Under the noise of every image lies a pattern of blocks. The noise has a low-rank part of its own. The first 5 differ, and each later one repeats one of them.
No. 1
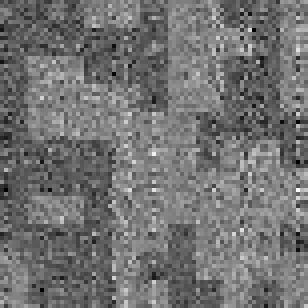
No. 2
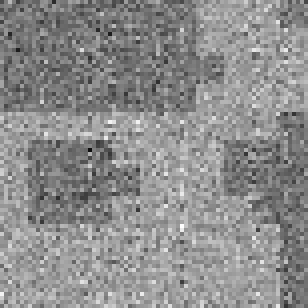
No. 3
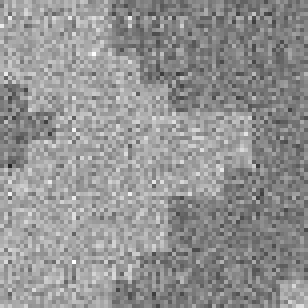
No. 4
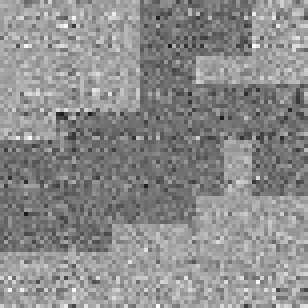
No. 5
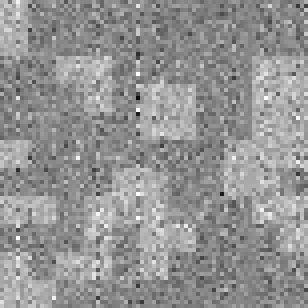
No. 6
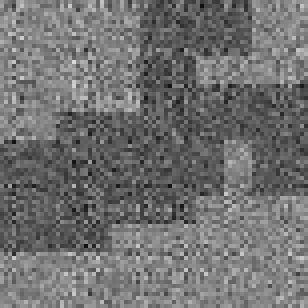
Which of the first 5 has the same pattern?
4
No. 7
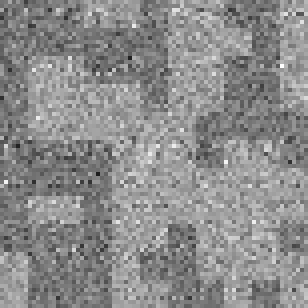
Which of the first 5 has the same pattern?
1
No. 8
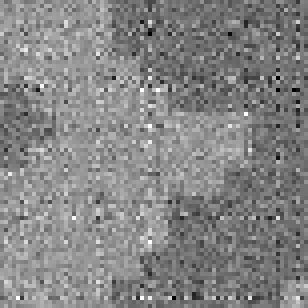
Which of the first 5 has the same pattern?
3
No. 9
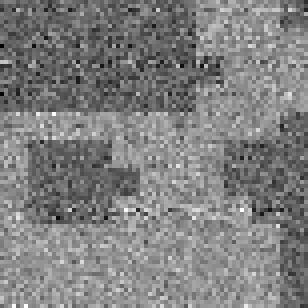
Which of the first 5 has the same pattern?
2
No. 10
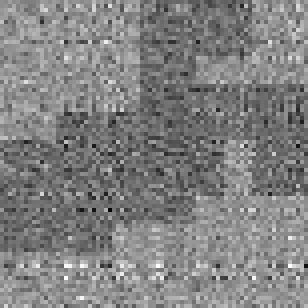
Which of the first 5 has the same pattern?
4
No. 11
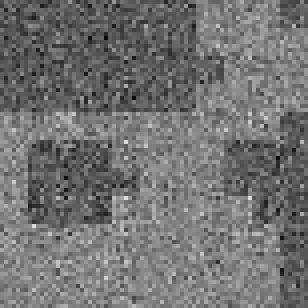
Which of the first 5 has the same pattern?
2
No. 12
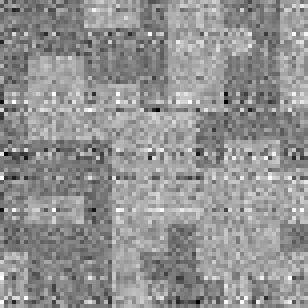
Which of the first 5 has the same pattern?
1
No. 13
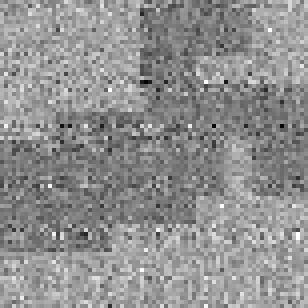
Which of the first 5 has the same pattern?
4
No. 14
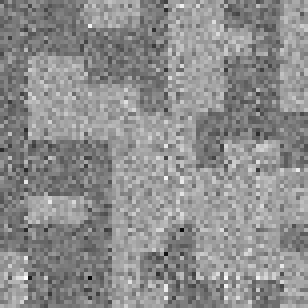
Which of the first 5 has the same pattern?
1
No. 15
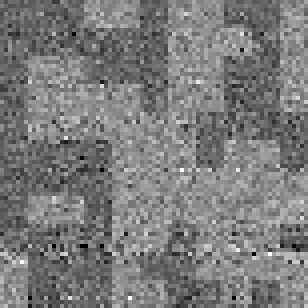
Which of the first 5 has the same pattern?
1
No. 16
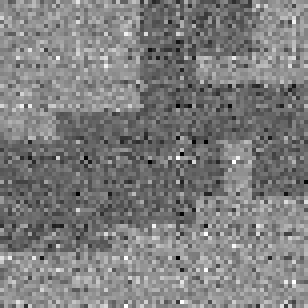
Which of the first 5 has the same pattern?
4
